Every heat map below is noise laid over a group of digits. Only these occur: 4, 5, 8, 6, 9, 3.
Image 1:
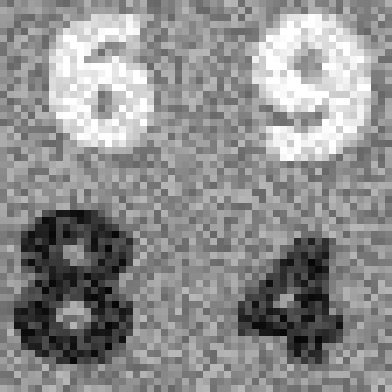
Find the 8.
bottom left
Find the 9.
top right
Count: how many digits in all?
4
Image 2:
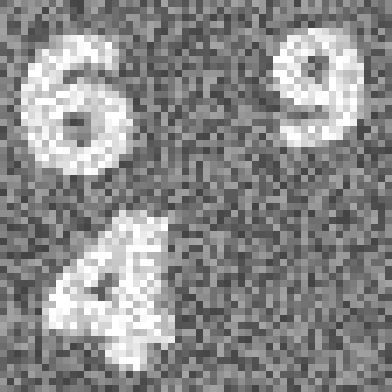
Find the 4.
bottom left
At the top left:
6
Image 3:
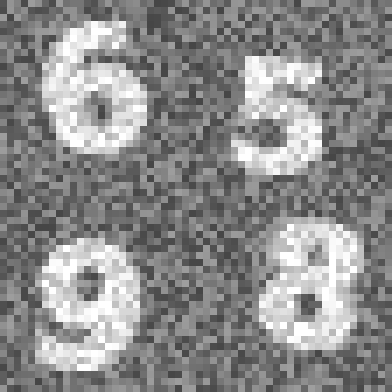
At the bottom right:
8
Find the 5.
top right
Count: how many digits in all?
4
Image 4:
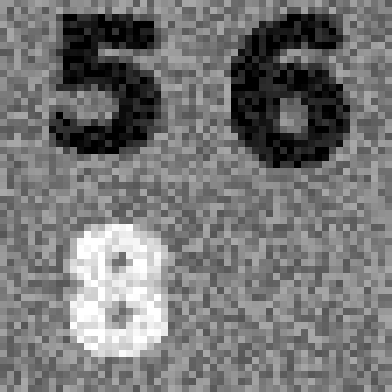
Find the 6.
top right
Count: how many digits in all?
3
